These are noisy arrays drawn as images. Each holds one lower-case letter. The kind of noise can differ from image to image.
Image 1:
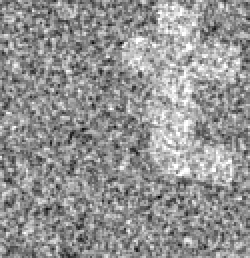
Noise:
blotchy
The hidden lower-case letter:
t
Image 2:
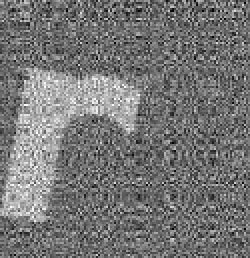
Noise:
low rank plus noise
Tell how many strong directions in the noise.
three or four
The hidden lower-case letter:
r
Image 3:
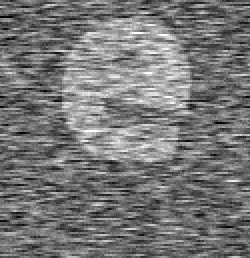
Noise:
streaked along the rows
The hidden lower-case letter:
e
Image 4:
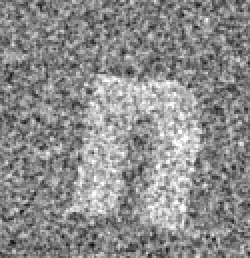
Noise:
blotchy
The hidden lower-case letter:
n
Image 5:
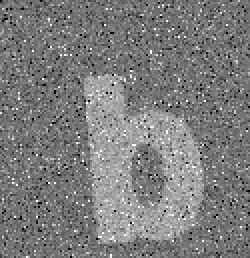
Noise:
heavy tails
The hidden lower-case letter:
b
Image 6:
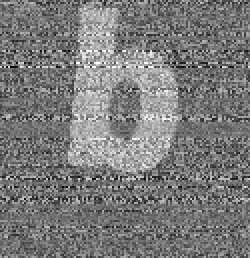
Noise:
rows of uneven size
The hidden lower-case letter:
b
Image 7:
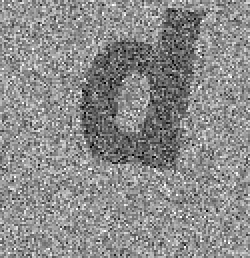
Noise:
independent entries
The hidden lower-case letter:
d
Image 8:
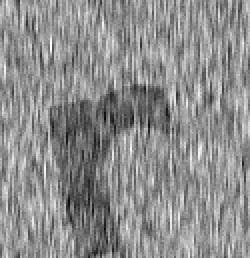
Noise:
streaked along the columns
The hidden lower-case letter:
r
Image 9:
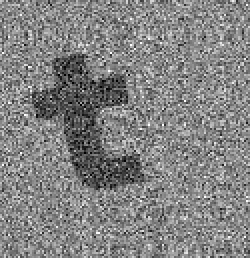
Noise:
low rank plus noise
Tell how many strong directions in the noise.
five to eight
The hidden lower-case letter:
t
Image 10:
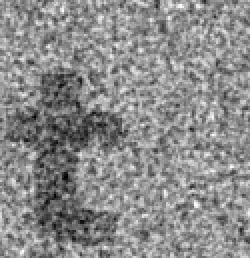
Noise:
blotchy
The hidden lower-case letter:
t
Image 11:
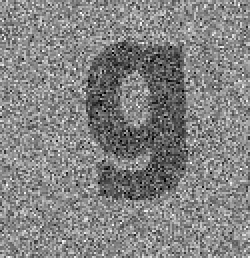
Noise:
independent entries
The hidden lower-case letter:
g
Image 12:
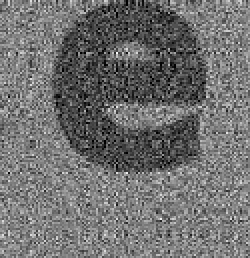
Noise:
low rank plus noise
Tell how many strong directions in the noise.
five to eight
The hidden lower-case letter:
e
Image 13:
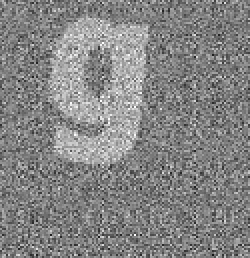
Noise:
low rank plus noise
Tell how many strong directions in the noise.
five to eight
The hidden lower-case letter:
g
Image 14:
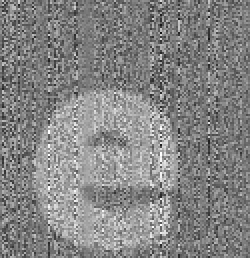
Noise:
columns of uneven size
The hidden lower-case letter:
e
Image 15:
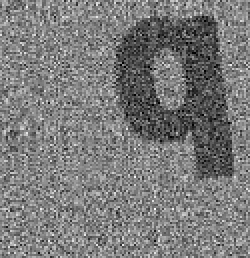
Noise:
low rank plus noise
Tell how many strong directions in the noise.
five to eight
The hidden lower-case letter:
q
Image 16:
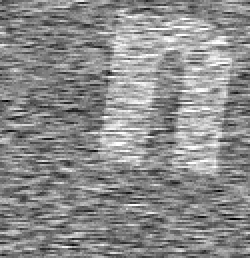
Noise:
streaked along the rows
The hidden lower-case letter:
n
